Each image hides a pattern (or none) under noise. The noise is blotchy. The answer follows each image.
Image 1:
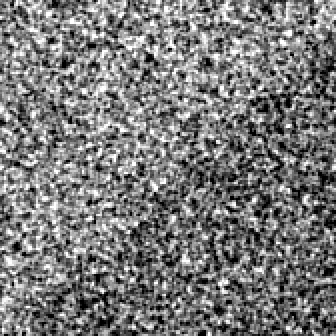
a sharp edge
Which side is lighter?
top left
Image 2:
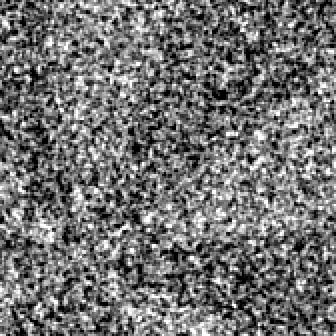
spokes from one point
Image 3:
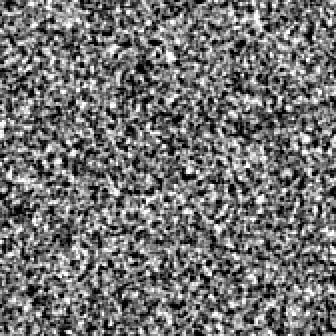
only noise
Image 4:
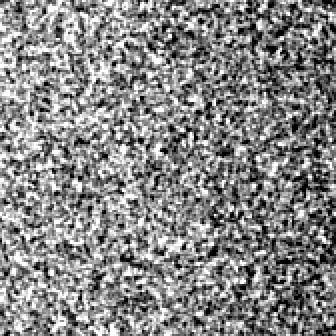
a smooth slope
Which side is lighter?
left
